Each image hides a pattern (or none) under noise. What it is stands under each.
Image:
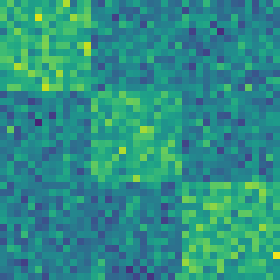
blocks along the diagonal
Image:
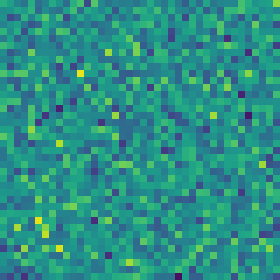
only noise
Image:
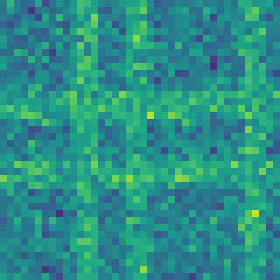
bands of rows crossing bands of columns
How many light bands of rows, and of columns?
2 and 3
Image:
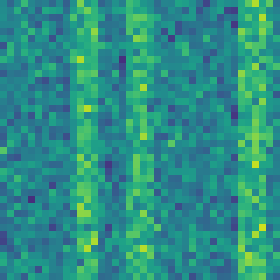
bands of columns
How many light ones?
3
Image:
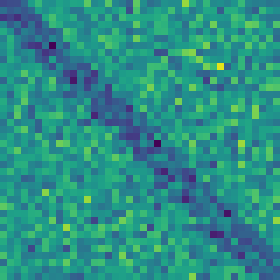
a diagonal band
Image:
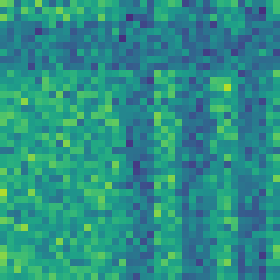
bands of rows crossing bands of columns
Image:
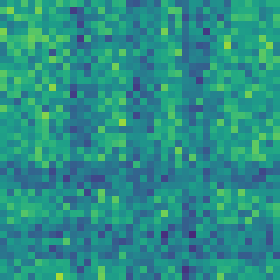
bands of rows crossing bands of columns
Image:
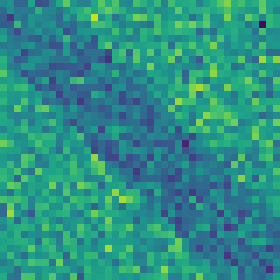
a diagonal band
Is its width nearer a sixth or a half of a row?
a half
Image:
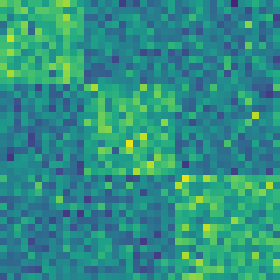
blocks along the diagonal
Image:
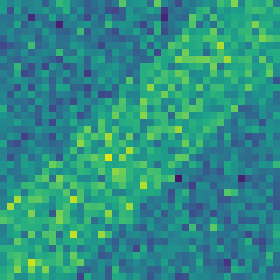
a diagonal band
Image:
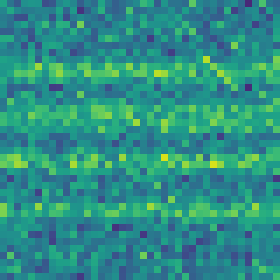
bands of rows
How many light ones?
4
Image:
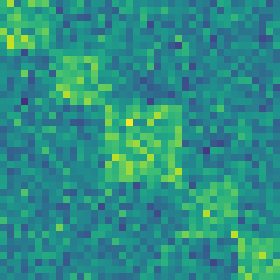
blocks along the diagonal
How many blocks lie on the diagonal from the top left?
5
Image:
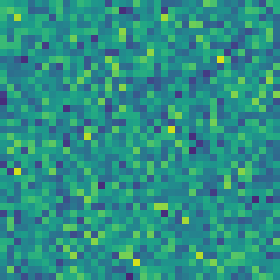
only noise
